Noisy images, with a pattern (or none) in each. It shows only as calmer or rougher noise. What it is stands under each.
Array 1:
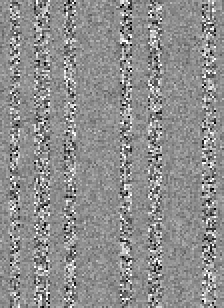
bands of columns
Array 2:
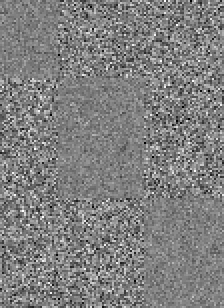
blocks along the diagonal
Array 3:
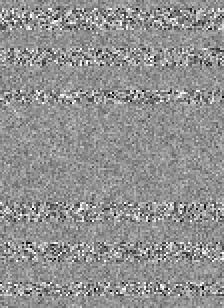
bands of rows
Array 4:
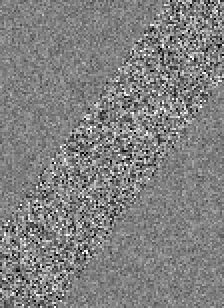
a diagonal band
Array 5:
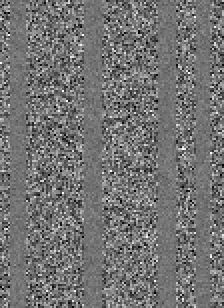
bands of columns
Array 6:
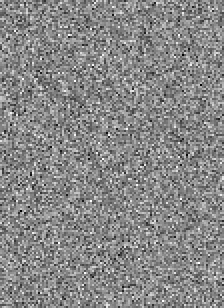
only noise
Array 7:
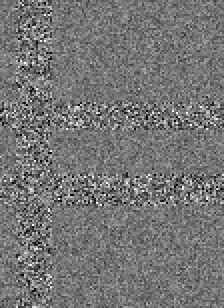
bands of rows crossing bands of columns
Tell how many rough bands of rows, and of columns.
2 and 1
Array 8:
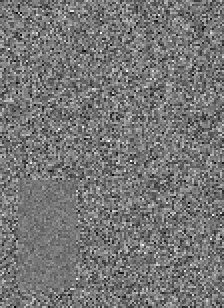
one block
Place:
bottom left
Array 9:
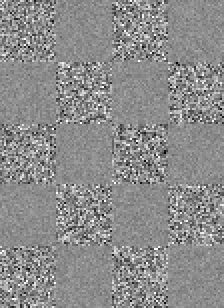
a checkerboard
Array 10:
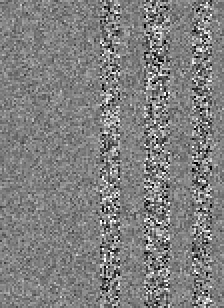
bands of columns
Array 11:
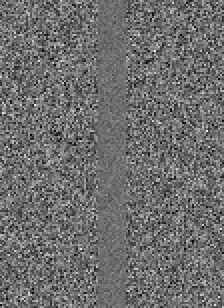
one band of columns
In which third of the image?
middle
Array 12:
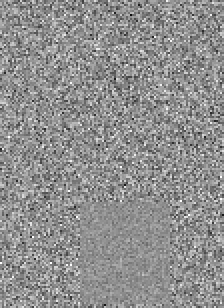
one block
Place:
bottom middle
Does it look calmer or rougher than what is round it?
calmer
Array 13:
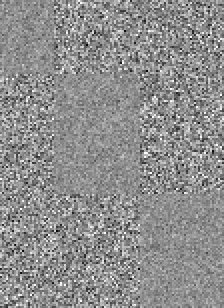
blocks along the diagonal
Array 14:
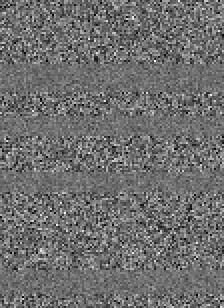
bands of rows
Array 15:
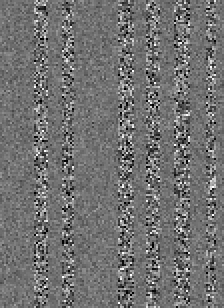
bands of columns
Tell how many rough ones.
6
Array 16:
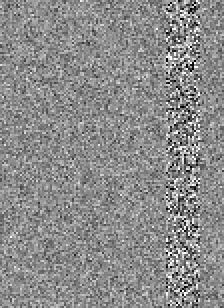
one band of columns
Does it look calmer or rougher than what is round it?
rougher
